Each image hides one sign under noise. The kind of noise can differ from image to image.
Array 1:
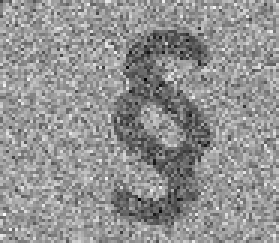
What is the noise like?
independent entries
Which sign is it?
section sign
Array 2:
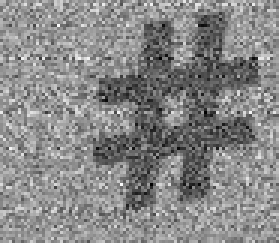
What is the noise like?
rows of uneven size
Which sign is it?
hash sign
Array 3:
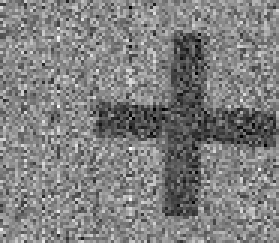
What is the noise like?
columns of uneven size
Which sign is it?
plus sign
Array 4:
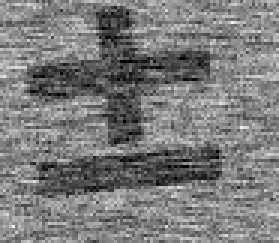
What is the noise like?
streaked along the rows
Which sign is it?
plus-minus sign
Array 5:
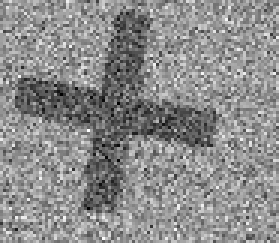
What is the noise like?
low rank plus noise
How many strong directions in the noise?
one
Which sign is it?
plus sign
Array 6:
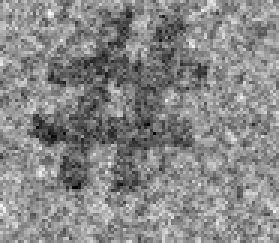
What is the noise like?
blotchy
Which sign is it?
hash sign
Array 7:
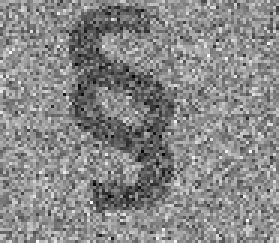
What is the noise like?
independent entries
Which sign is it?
section sign
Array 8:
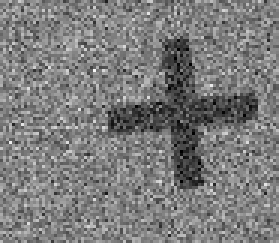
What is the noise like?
low rank plus noise
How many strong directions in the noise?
five to eight
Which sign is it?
plus sign
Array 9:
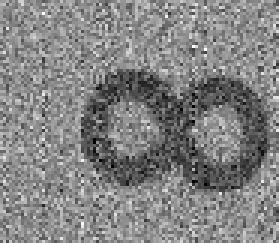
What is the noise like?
columns of uneven size
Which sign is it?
infinity sign
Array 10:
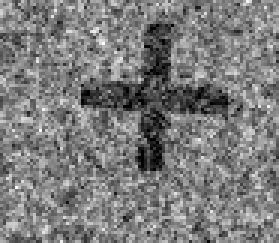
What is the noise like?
blotchy
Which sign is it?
plus sign
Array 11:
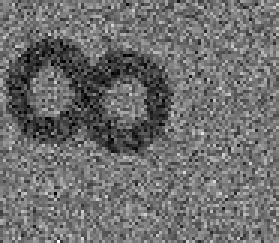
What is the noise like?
low rank plus noise
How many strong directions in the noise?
one
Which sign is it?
infinity sign
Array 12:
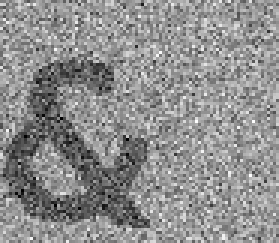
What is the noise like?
independent entries
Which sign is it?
ampersand
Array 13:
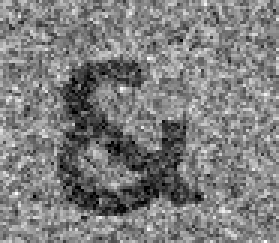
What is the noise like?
blotchy
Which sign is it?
ampersand
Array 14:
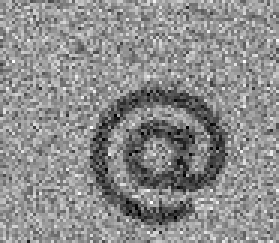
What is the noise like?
low rank plus noise
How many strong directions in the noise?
three or four
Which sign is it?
at sign
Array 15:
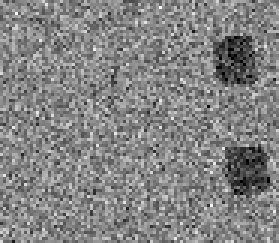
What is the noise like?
independent entries
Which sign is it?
colon
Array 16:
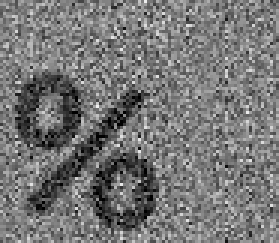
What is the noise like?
columns of uneven size
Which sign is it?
percent sign
